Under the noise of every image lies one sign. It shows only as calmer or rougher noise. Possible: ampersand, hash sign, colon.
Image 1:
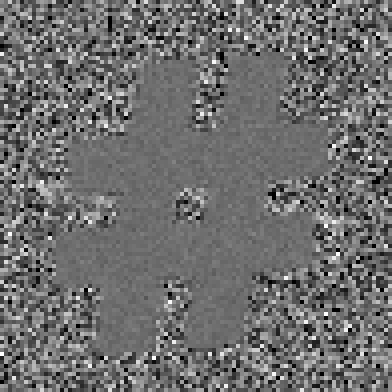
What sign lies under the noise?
hash sign
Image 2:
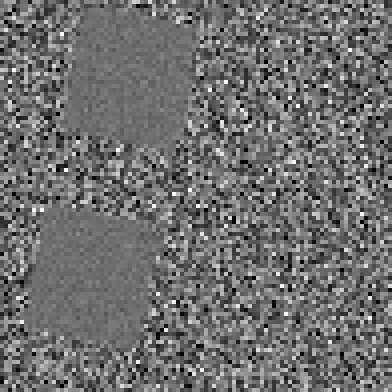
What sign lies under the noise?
colon
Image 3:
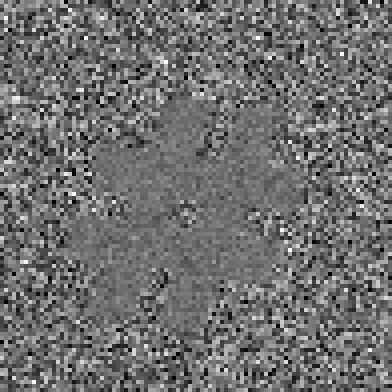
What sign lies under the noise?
hash sign
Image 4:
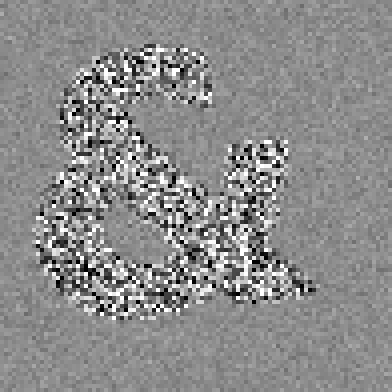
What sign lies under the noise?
ampersand
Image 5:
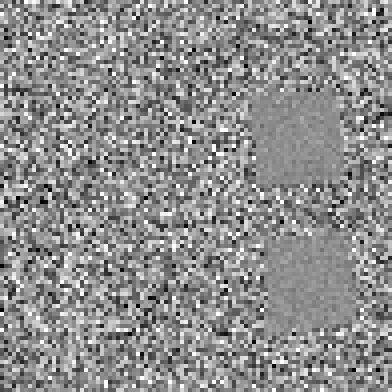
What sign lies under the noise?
colon
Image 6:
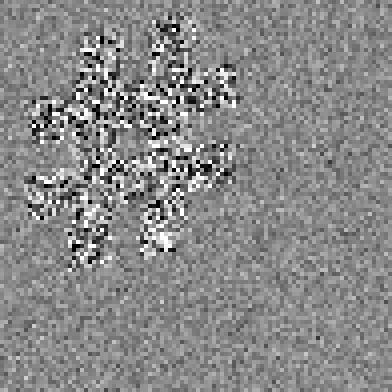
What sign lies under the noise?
hash sign
